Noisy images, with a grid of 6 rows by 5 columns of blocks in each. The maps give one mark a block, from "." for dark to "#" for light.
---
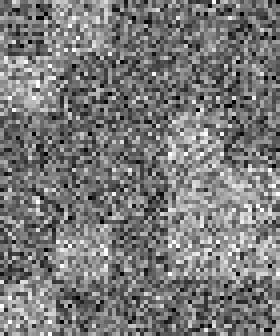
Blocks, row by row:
. # . . .
# . . . .
. . . # .
. . . # #
. # . # #
# . . . .
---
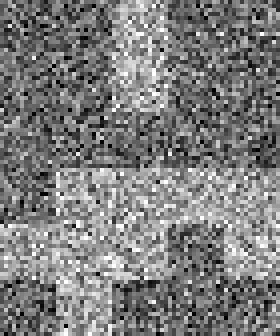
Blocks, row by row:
. . # . .
. . # . .
. . . . .
. # # # #
# # # . #
. # . . .
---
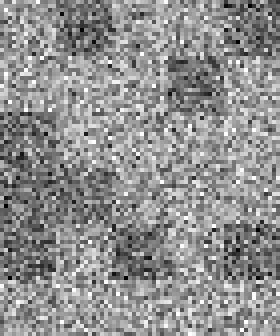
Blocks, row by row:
# . # # .
# # # . #
. # # # #
. . # # #
. # . # .
# # # # #
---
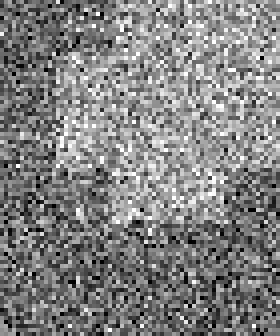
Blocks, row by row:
. . # # #
. # # # #
. # # # #
. . # # .
. . . . .
. . . . .
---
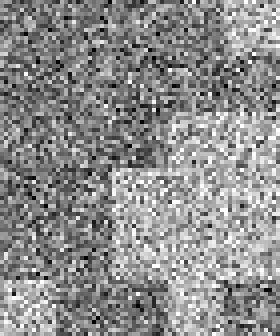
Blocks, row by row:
. . . . #
. . . . .
. . . # #
. . # # #
. . # # #
# . . # .
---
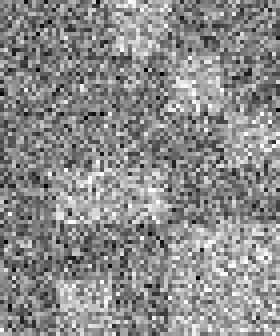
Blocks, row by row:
. . # . .
. . . # .
. . . . #
. # # . .
. . . # #
. # . # #
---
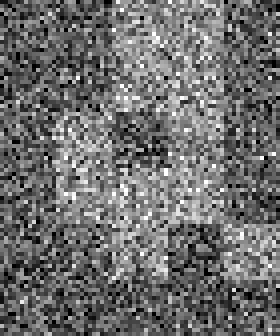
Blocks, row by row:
. . # # .
. . # # .
. # . # .
. # # # .
. . # . #
. . . . .
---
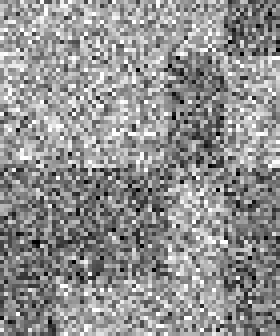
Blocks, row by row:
# # # # .
# # # . #
# # # . #
. . . # .
. . . # .
. # # # .
